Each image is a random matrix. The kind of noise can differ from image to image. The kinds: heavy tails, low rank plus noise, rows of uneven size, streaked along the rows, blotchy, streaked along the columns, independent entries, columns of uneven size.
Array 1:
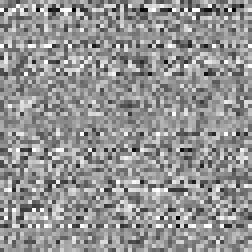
rows of uneven size
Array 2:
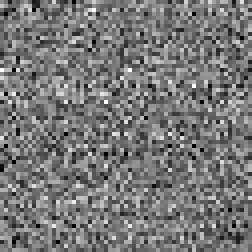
low rank plus noise
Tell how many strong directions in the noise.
five to eight
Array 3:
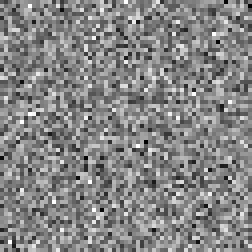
independent entries
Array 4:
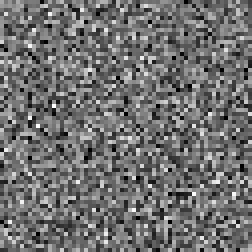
independent entries
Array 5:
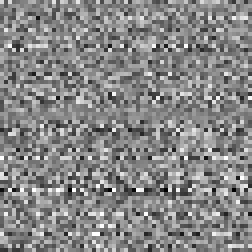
rows of uneven size
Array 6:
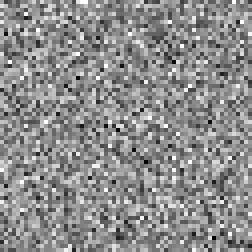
independent entries
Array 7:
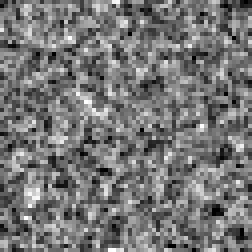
blotchy
